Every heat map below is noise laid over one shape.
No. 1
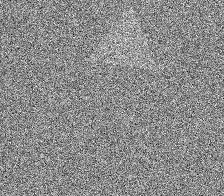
triangle
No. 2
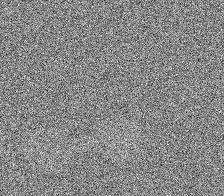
dumbbell
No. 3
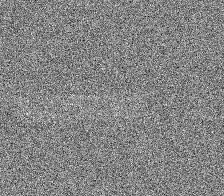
bar
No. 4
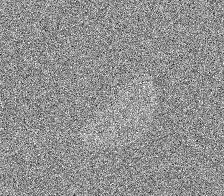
half disc
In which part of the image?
centre
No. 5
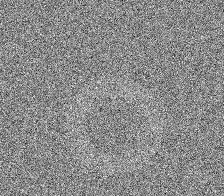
ring
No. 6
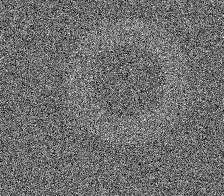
ring
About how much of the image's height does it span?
two thirds
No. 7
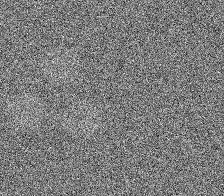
three dots
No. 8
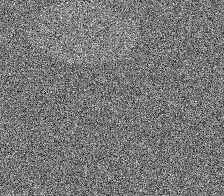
ellipse
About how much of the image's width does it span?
half
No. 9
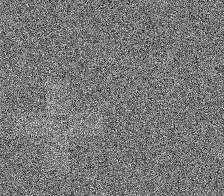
cross
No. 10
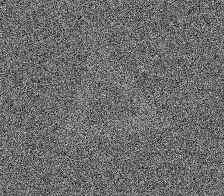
triangle frame
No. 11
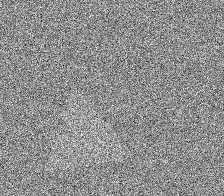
triangle
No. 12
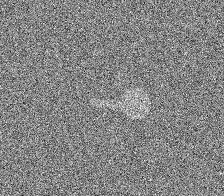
lollipop
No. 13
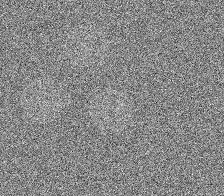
three dots
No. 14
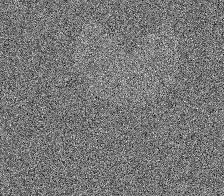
disc with a wedge cut out
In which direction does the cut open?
up
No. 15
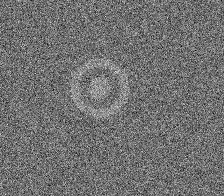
bullseye
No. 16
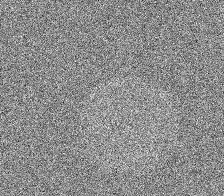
disc
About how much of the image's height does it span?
half
